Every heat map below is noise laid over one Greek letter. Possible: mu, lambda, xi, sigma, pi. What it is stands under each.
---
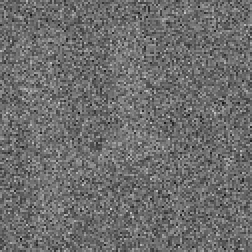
mu
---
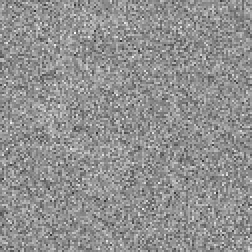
xi
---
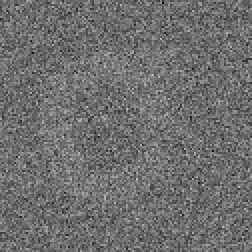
sigma
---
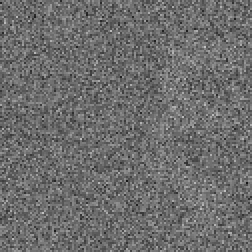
xi
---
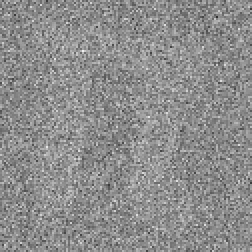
pi
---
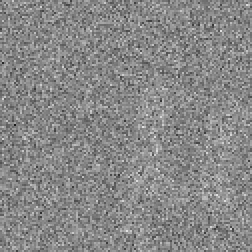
mu
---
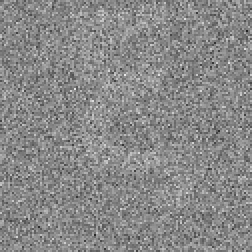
xi
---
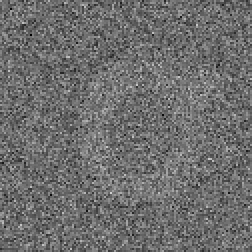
sigma
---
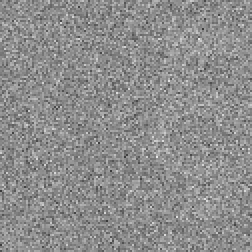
xi
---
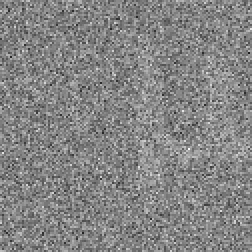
mu
